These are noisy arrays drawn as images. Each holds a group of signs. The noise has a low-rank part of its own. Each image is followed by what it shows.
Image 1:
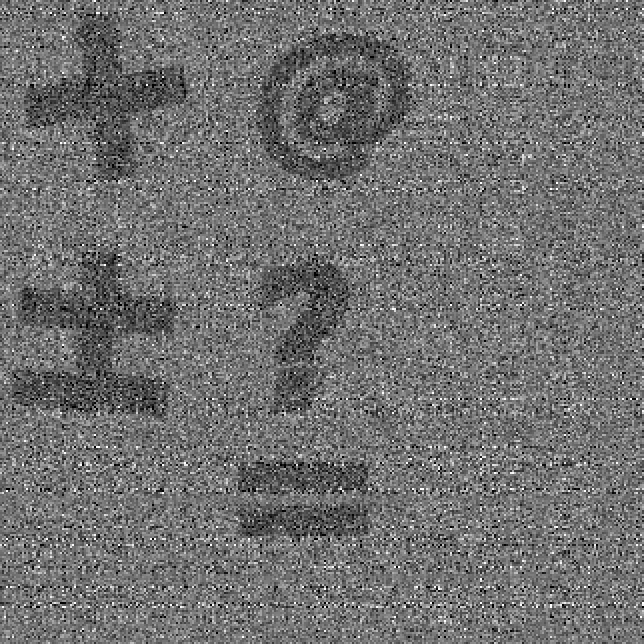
top left: plus sign; top middle: at sign; middle left: plus-minus sign; centre: question mark; bottom middle: equals sign
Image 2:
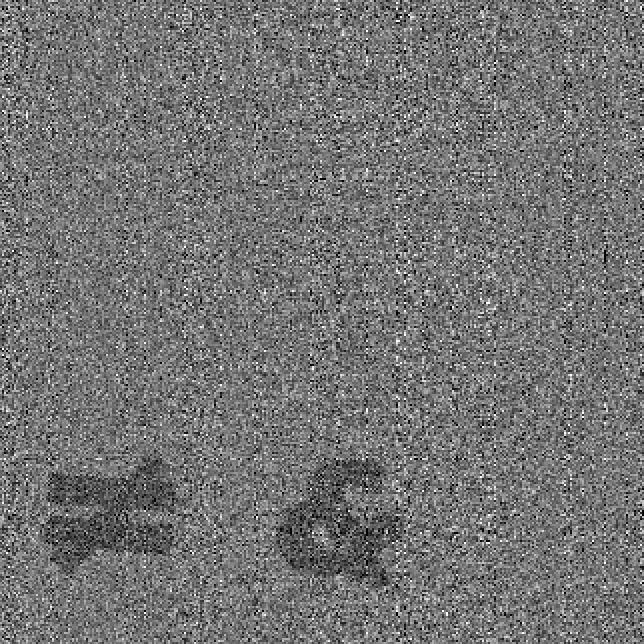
bottom left: not-equal sign; bottom middle: ampersand
